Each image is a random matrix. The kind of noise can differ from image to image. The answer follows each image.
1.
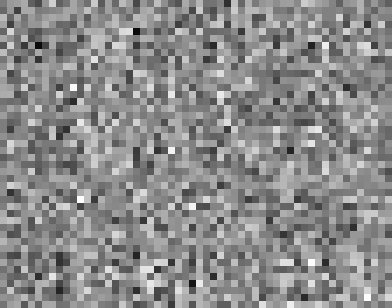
low rank plus noise
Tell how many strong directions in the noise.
five to eight
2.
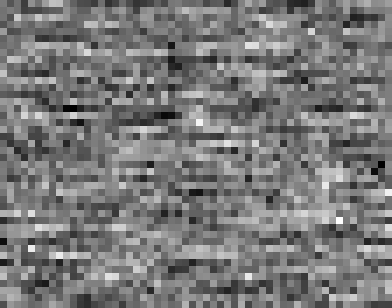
streaked along the rows
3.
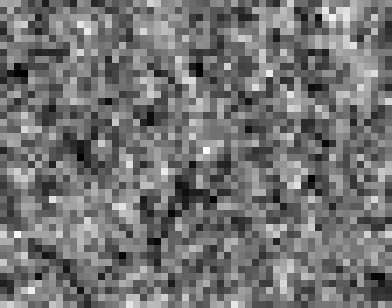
blotchy
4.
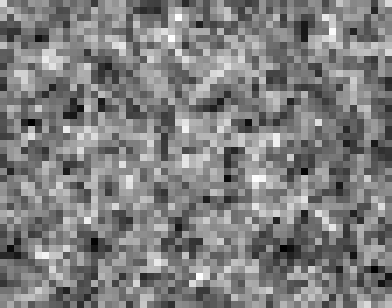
blotchy
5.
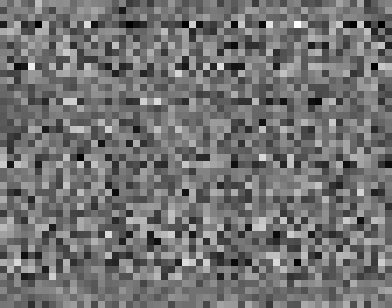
rows of uneven size
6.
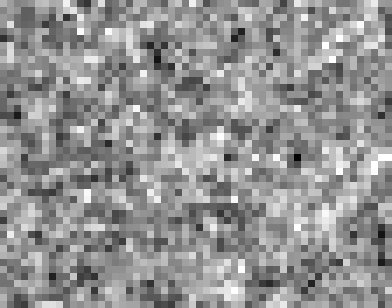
blotchy
